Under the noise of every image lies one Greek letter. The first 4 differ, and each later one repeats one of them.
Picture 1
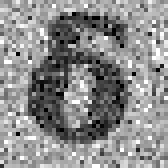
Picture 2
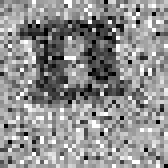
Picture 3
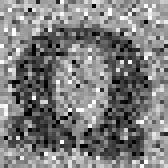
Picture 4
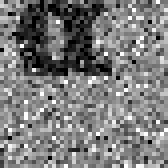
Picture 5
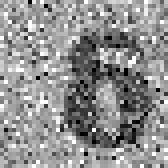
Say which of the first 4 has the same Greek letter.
1
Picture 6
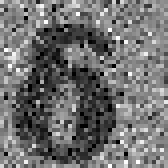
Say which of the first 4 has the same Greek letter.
1
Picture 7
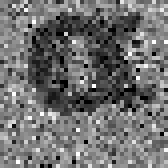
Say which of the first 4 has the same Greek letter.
4
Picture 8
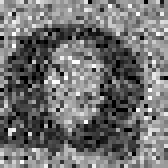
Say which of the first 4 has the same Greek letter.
3
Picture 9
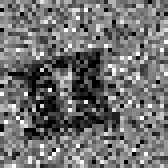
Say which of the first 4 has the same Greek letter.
2
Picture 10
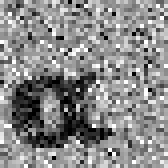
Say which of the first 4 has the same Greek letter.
4
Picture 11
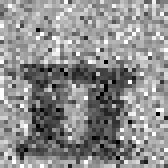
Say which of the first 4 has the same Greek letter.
2
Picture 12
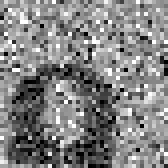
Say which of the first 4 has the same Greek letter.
3
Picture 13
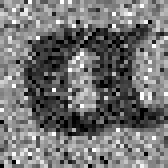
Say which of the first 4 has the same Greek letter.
4
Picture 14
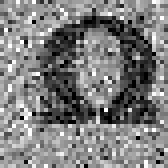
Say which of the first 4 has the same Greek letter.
3
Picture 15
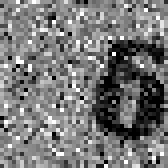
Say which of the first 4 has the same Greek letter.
1
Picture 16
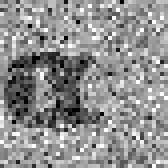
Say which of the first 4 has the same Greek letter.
4
